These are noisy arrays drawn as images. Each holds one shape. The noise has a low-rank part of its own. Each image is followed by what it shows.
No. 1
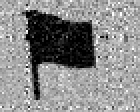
flag
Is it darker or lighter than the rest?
darker
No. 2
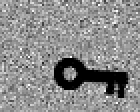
key
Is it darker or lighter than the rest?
darker
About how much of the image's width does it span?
half
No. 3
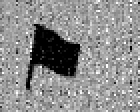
flag
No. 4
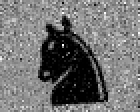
chess knight
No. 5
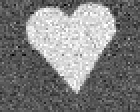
heart
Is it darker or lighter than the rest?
lighter
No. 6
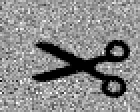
pair of scissors
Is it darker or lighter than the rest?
darker
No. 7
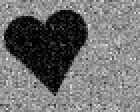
heart
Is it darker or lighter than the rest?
darker
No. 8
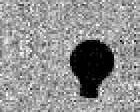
light bulb
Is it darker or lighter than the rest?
darker
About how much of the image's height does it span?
half
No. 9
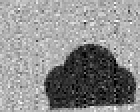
cloud
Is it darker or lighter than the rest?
darker
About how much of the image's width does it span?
two thirds
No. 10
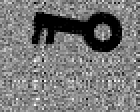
key
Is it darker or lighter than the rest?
darker
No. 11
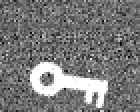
key
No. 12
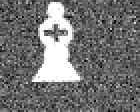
chess bishop
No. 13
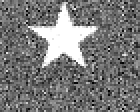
star
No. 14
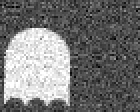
ghost
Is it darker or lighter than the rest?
lighter
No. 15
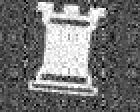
chess rook
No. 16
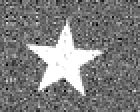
star
